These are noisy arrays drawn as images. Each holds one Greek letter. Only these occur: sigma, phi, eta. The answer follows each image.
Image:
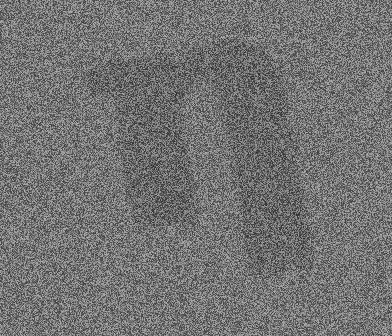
eta
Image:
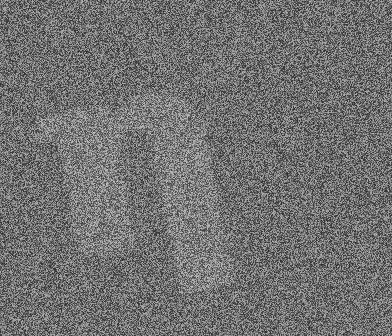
eta
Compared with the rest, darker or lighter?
lighter
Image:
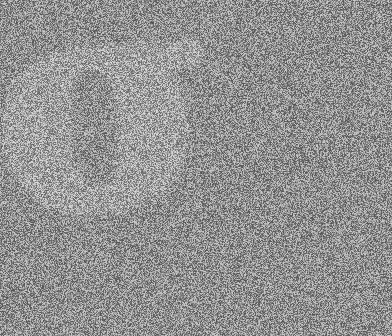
sigma
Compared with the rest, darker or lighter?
lighter
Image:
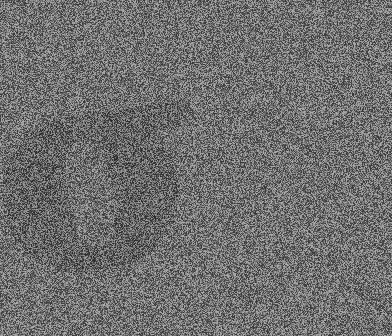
sigma
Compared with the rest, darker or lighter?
darker
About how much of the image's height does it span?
half
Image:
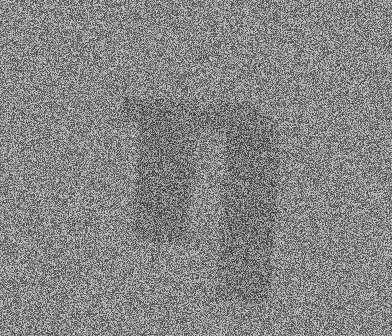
eta
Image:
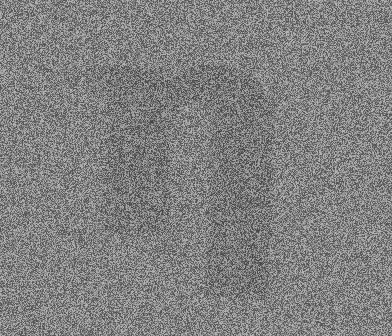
eta
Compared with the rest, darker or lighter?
darker
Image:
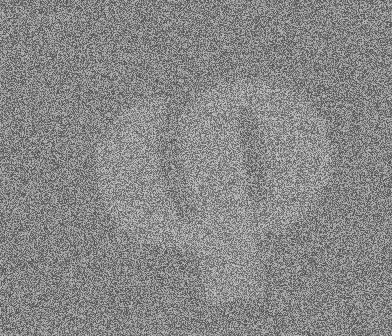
phi
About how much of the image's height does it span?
two thirds
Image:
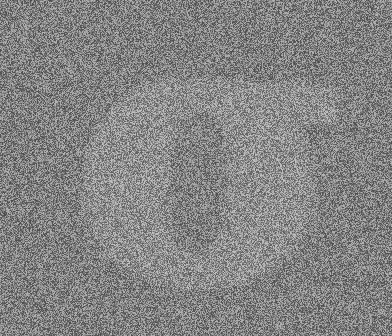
sigma
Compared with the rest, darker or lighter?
lighter
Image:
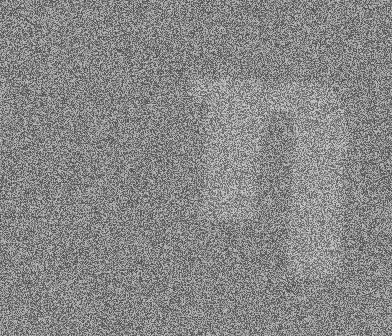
eta
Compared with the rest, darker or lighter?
lighter
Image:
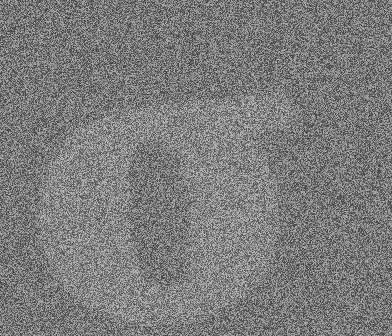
sigma
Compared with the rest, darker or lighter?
lighter
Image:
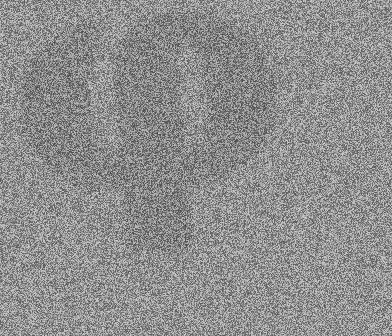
phi
